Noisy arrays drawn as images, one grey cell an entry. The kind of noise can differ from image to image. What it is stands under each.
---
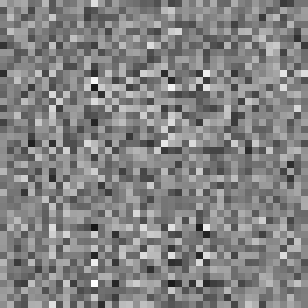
low rank plus noise
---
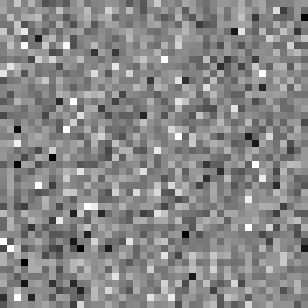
heavy tails
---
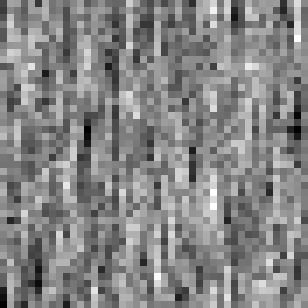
streaked along the columns
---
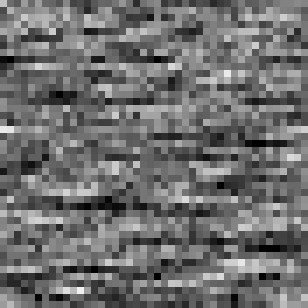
streaked along the rows
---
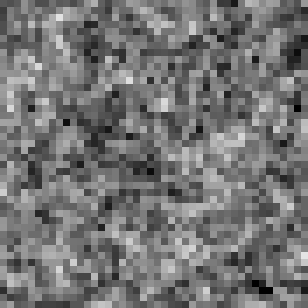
blotchy
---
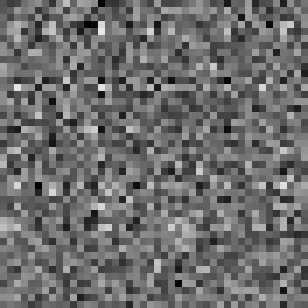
low rank plus noise
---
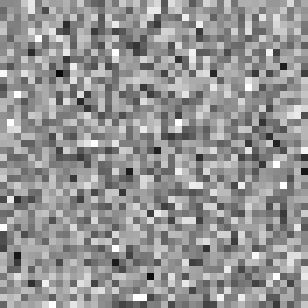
independent entries
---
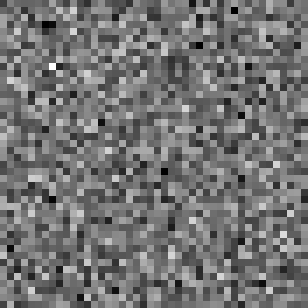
independent entries
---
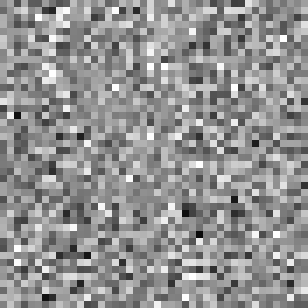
low rank plus noise
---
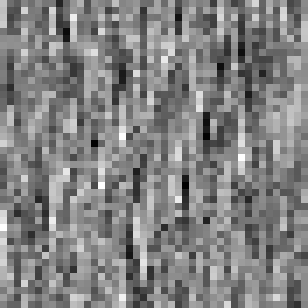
streaked along the columns
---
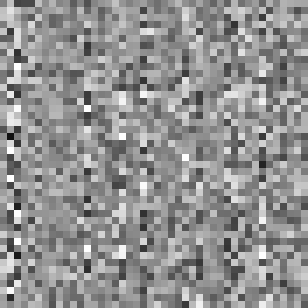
columns of uneven size
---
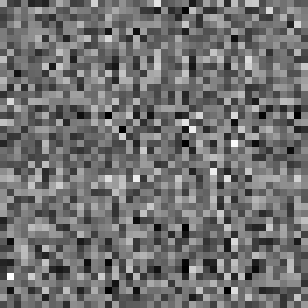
low rank plus noise
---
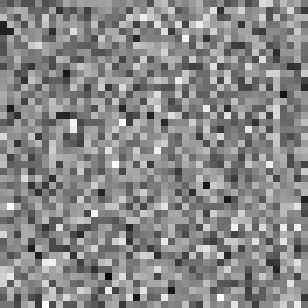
independent entries
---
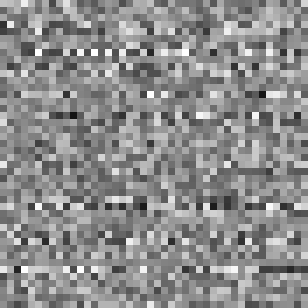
rows of uneven size
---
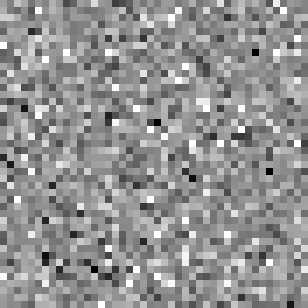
heavy tails
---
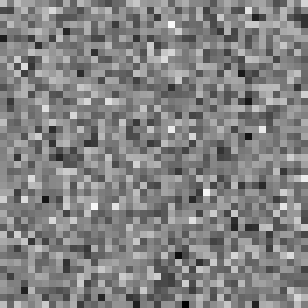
independent entries
